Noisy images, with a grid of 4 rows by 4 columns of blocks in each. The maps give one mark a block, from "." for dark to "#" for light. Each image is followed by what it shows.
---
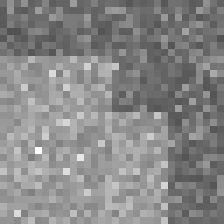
. . . .
# # . .
# # # .
# # # .
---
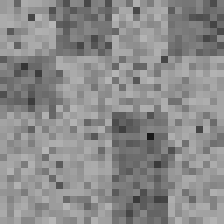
# . # .
. # # #
# # . #
# # . #
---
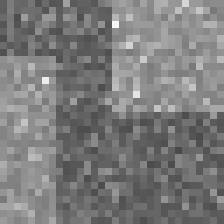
. . # #
# . # #
# . . .
# . . .
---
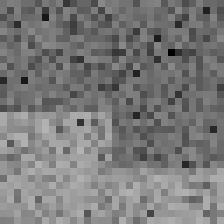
. . . .
. . . .
# # . .
# # # #
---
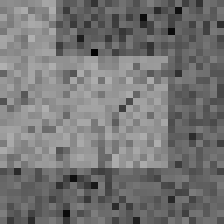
# . . .
# # # .
# # # .
. . . .
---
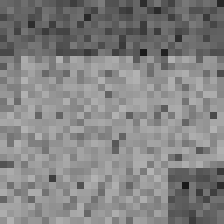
. . . .
# # # #
# # # #
# # # .
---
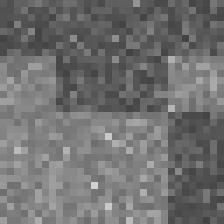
. . . .
# . . #
# # # .
# # # .
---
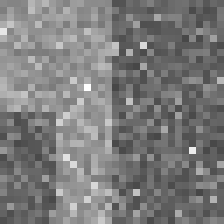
# # . .
# # . .
. # . .
. # . .
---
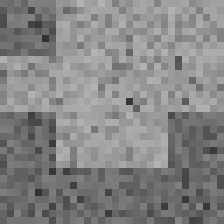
. # # #
# # # #
. # # .
. . . .
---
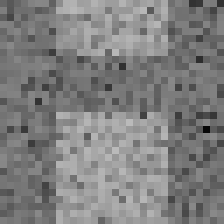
. # # .
. . . .
. # # .
. # # .
